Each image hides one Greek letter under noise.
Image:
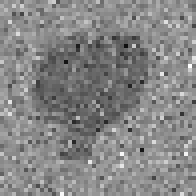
phi
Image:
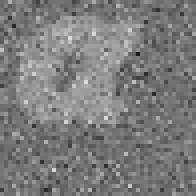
alpha
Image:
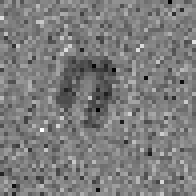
eta
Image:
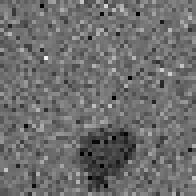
phi
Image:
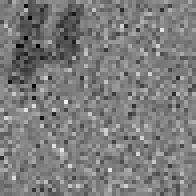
mu
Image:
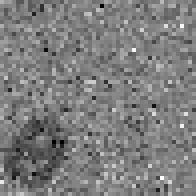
theta
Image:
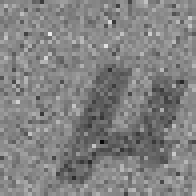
mu
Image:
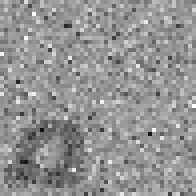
omega
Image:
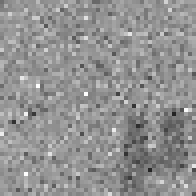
mu
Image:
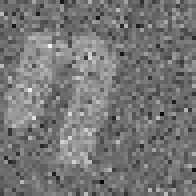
eta
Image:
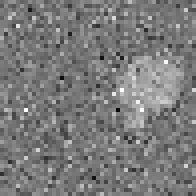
phi
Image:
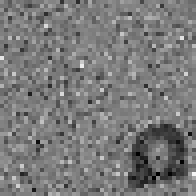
omega
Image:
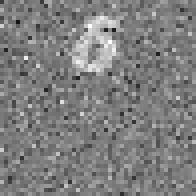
delta
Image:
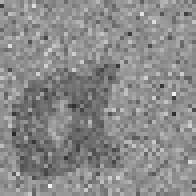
alpha
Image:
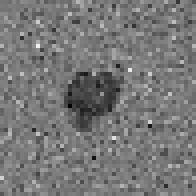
phi
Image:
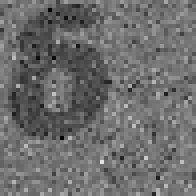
delta
